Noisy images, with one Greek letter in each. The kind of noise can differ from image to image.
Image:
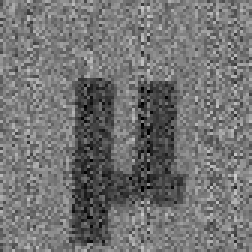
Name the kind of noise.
columns of uneven size
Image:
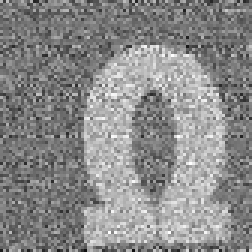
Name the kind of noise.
rows of uneven size
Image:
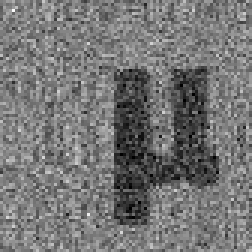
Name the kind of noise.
low rank plus noise
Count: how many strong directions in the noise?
two
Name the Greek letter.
mu
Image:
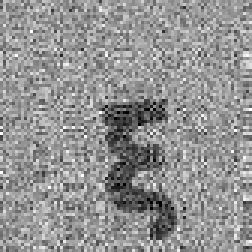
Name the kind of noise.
low rank plus noise
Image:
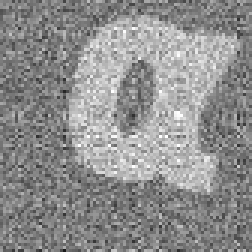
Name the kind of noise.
low rank plus noise
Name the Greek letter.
alpha
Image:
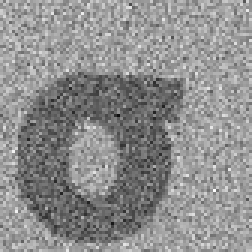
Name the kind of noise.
independent entries
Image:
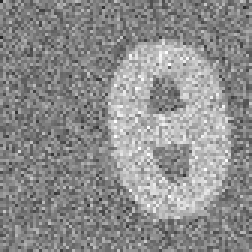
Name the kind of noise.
independent entries
